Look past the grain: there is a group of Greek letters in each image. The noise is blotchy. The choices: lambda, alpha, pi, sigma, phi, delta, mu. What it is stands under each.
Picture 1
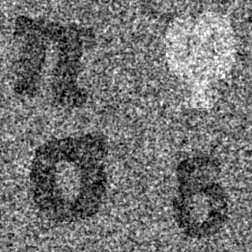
top left: dark pi; top right: light phi; bottom left: dark sigma; bottom right: dark delta
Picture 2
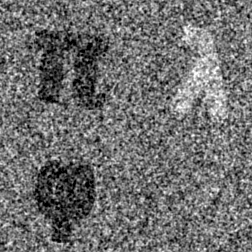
top left: dark pi; top right: light lambda; bottom left: dark phi
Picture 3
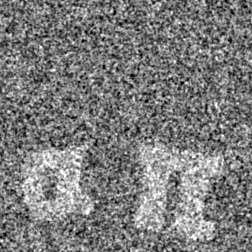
bottom left: light alpha; bottom right: light pi
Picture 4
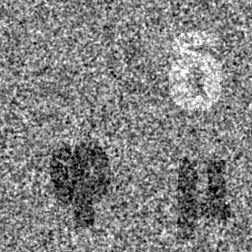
top right: light delta; bottom left: dark phi; bottom right: dark mu
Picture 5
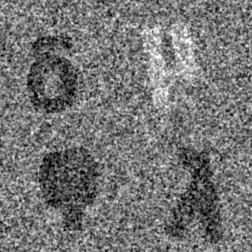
top left: dark delta; top right: light mu; bottom left: dark phi; bottom right: dark lambda
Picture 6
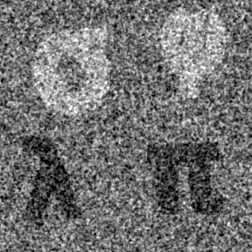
top left: light sigma; top right: light phi; bottom left: dark lambda; bottom right: dark pi
